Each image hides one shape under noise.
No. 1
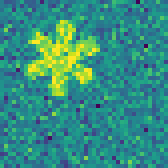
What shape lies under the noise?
asterisk
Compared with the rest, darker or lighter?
lighter
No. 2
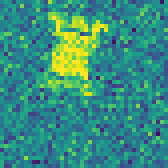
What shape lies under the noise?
chess rook
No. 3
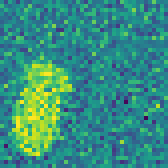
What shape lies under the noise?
footprint
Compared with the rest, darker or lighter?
lighter
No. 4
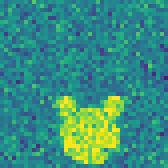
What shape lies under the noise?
bear's head
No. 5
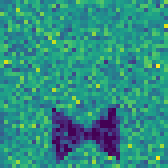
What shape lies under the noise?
bow tie
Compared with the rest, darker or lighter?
darker
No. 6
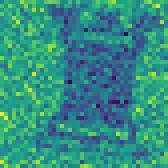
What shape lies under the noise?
chess rook
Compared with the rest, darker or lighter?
darker
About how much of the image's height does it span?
nearly all
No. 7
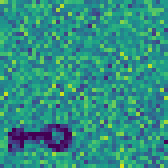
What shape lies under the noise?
key
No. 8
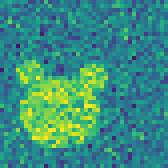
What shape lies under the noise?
bear's head
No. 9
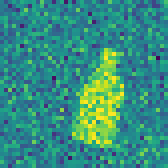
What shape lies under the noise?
bottle
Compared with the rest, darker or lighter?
lighter
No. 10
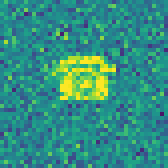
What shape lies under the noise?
telephone
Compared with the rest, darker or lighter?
lighter
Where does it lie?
centre
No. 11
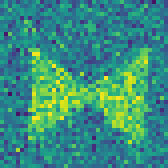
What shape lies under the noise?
bow tie
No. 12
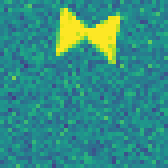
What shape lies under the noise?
bow tie
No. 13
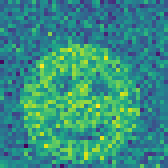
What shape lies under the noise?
smiling face
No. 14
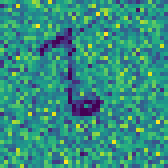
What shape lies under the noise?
musical note
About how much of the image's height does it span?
half
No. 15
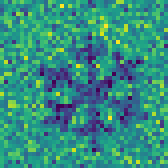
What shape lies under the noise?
snowflake
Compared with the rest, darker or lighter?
darker
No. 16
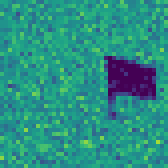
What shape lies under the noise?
flag
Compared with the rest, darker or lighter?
darker
